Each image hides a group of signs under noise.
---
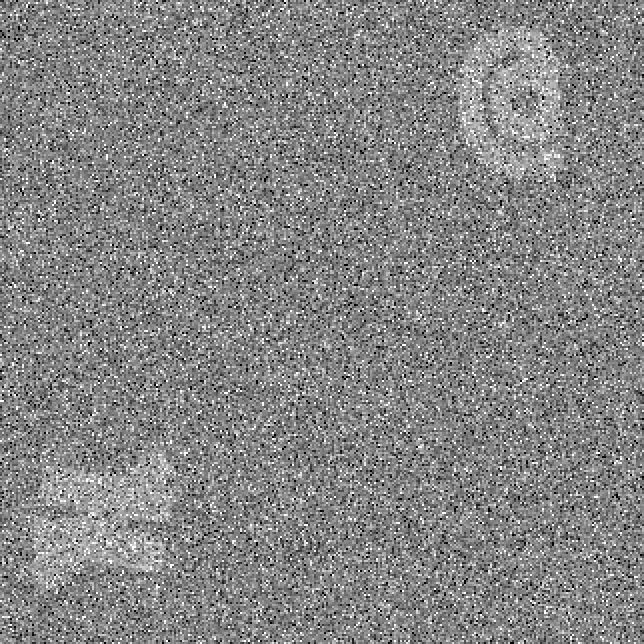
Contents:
top right: at sign; bottom left: not-equal sign
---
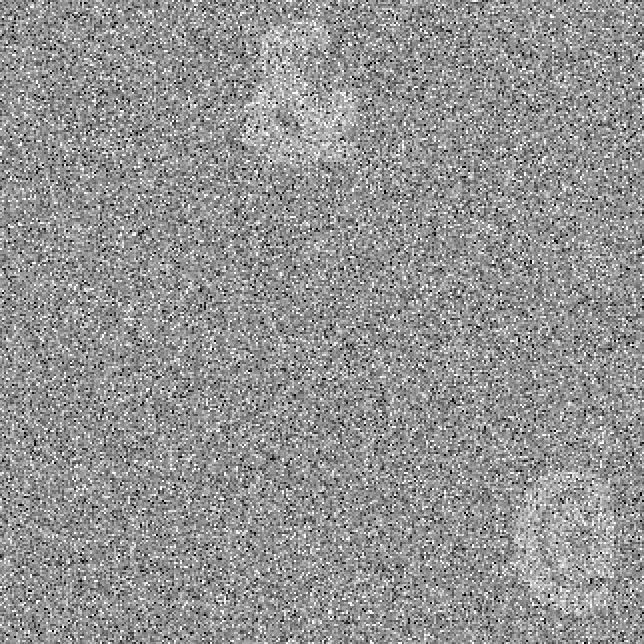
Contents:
top middle: ampersand; bottom right: at sign
